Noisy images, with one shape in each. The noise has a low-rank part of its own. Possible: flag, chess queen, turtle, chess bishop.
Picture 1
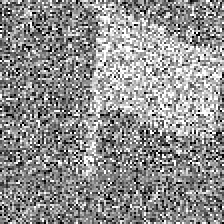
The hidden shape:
flag
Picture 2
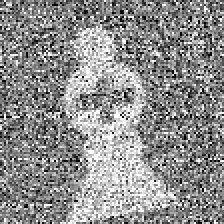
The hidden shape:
chess bishop
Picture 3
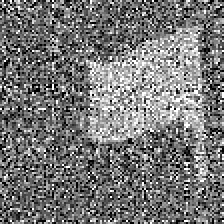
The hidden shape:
flag
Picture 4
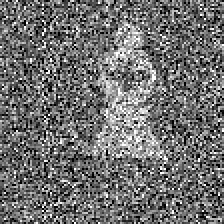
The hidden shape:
chess bishop
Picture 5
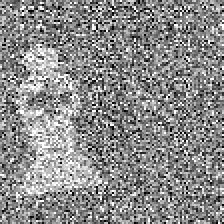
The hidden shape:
chess bishop
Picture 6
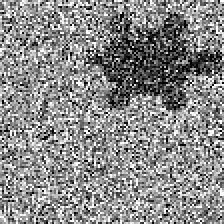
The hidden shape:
turtle
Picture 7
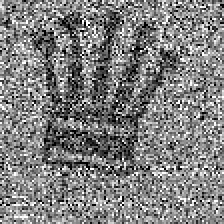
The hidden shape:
chess queen
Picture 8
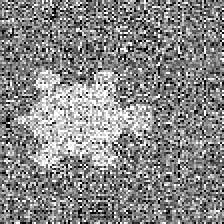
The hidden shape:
turtle
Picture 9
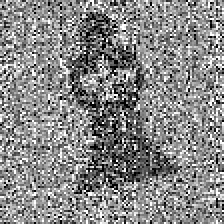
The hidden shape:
chess bishop
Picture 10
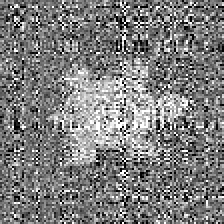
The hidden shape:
turtle
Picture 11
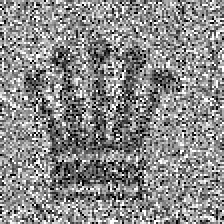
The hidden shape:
chess queen
